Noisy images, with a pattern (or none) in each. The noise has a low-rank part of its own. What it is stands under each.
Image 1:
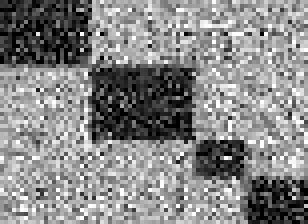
blocks along the diagonal
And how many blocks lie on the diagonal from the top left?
4
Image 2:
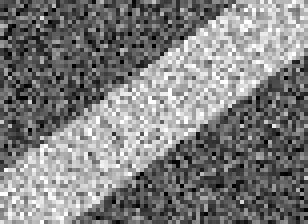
a diagonal band
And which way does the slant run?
bottom left to top right
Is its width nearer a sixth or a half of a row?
a half
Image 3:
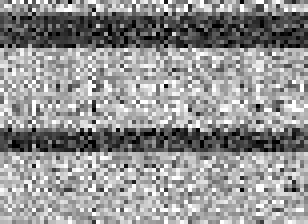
bands of rows
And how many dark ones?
2
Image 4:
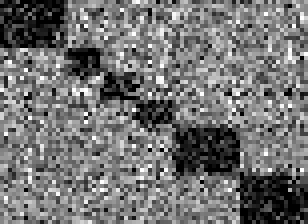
blocks along the diagonal
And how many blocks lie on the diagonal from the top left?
6
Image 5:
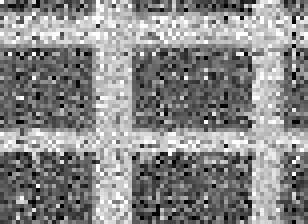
bands of rows crossing bands of columns
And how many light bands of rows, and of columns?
2 and 2
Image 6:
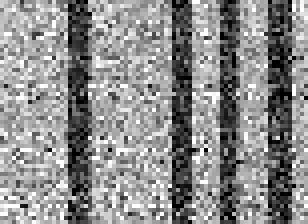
bands of columns
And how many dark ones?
4
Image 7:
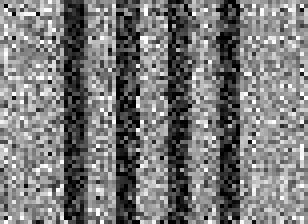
bands of columns
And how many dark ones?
4
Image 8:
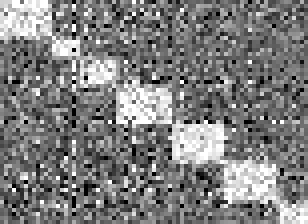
blocks along the diagonal
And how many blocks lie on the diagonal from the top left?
7
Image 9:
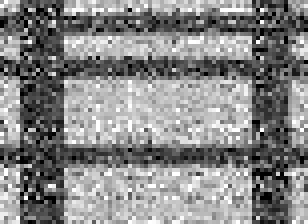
bands of rows crossing bands of columns
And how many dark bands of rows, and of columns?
3 and 2
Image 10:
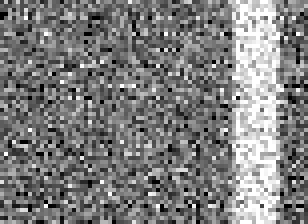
one band of columns
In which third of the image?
right
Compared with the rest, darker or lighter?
lighter
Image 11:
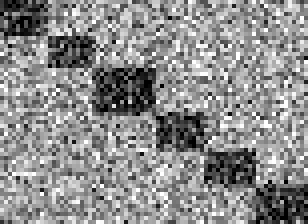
blocks along the diagonal
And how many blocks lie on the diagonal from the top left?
6
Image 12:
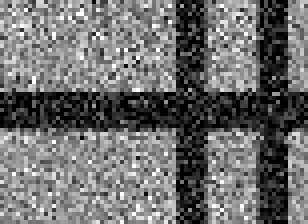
bands of rows crossing bands of columns
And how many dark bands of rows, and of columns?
1 and 2
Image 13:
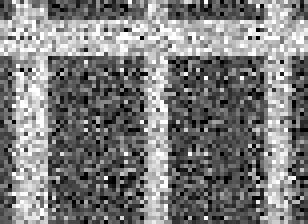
bands of rows crossing bands of columns
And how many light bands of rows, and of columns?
1 and 3
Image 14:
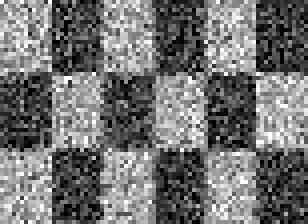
a checkerboard
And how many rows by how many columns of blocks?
3 by 6
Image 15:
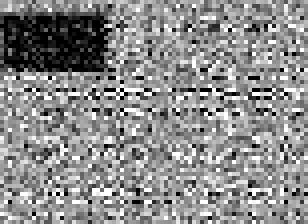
one block
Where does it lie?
top left
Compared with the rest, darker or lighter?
darker
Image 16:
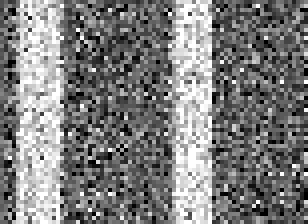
bands of columns
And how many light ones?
2
